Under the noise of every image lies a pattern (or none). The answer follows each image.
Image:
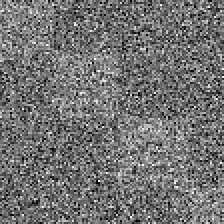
blocks along the diagonal
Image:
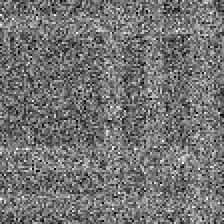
bands of rows crossing bands of columns
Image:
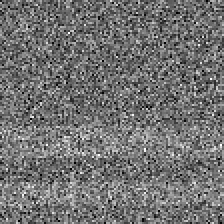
bands of rows
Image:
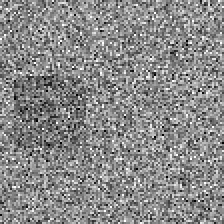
one block
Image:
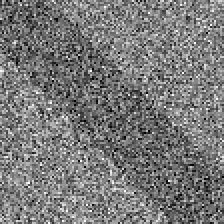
a diagonal band
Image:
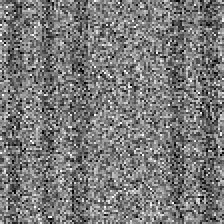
bands of columns
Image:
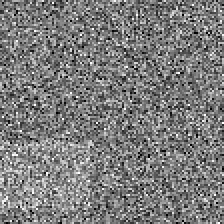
one block
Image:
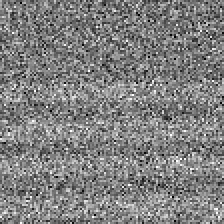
bands of rows
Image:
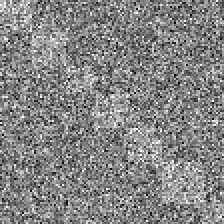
blocks along the diagonal
